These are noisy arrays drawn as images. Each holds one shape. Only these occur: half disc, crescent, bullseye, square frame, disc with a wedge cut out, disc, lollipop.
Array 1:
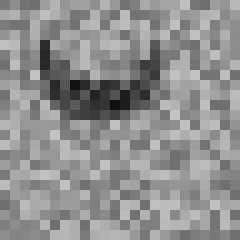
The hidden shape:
crescent
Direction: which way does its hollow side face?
up
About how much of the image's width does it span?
half
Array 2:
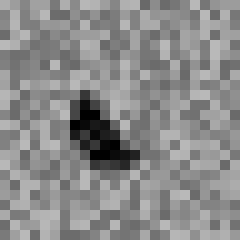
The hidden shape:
half disc
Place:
centre
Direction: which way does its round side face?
down and left
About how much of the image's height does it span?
a third
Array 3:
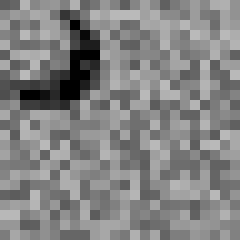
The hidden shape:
crescent
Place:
top left
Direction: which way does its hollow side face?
up and left
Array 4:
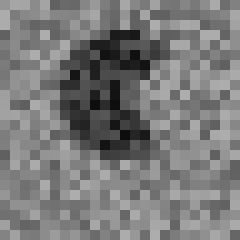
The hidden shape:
disc with a wedge cut out
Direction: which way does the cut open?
right
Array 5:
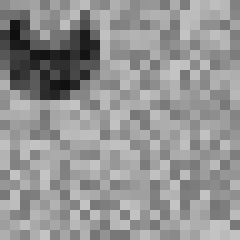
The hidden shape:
disc with a wedge cut out
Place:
top left
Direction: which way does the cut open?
up
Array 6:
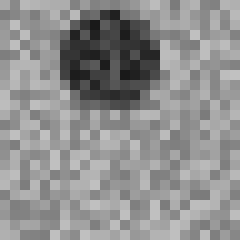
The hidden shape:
disc
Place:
top middle
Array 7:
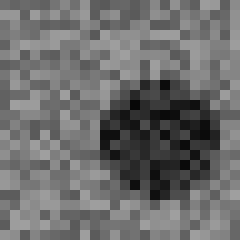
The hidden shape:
disc
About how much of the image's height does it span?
half
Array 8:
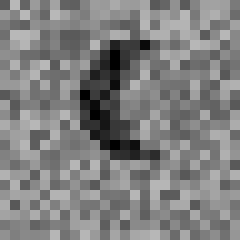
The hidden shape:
crescent
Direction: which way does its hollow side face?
right
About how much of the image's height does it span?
half
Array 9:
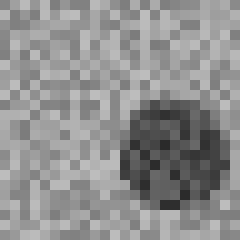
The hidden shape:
disc
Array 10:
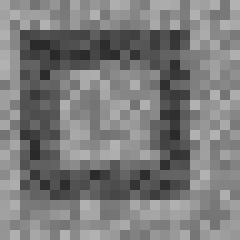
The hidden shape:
square frame
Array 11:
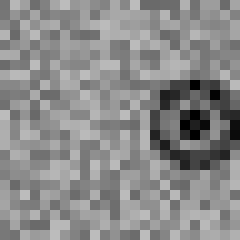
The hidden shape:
bullseye
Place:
middle right
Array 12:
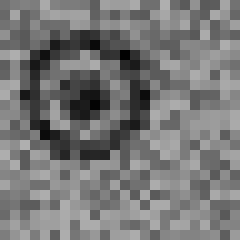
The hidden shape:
bullseye
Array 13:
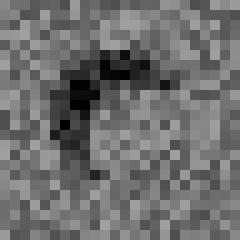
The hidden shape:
crescent
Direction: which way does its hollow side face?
down and right
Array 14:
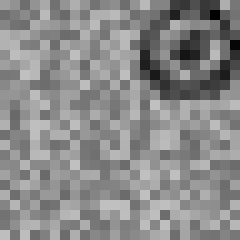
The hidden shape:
bullseye
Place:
top right
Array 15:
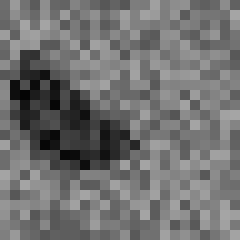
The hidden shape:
half disc
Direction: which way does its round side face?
down and left
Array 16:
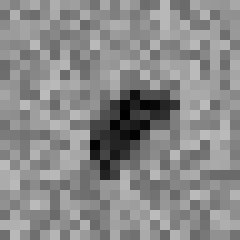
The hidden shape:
half disc
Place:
centre
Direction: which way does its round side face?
up and left
